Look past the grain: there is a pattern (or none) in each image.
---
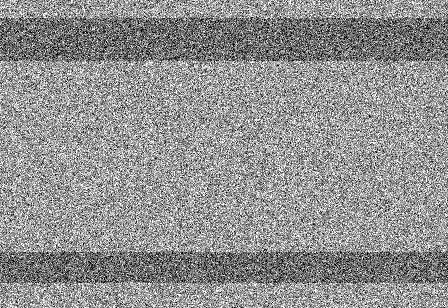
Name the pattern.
bands of rows
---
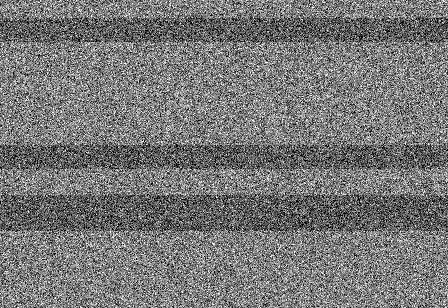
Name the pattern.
bands of rows
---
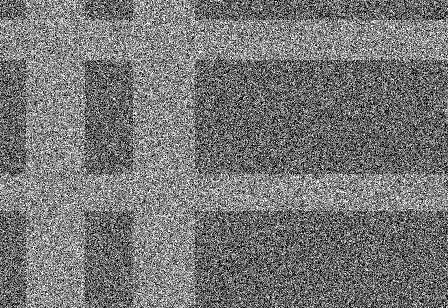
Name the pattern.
bands of rows crossing bands of columns
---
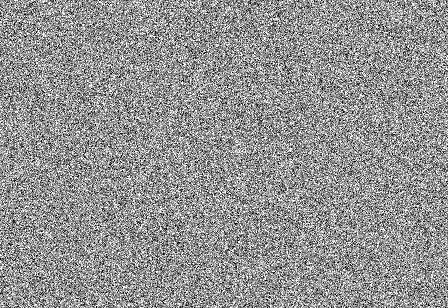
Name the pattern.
only noise
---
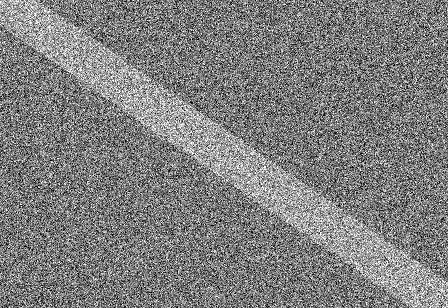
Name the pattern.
a diagonal band
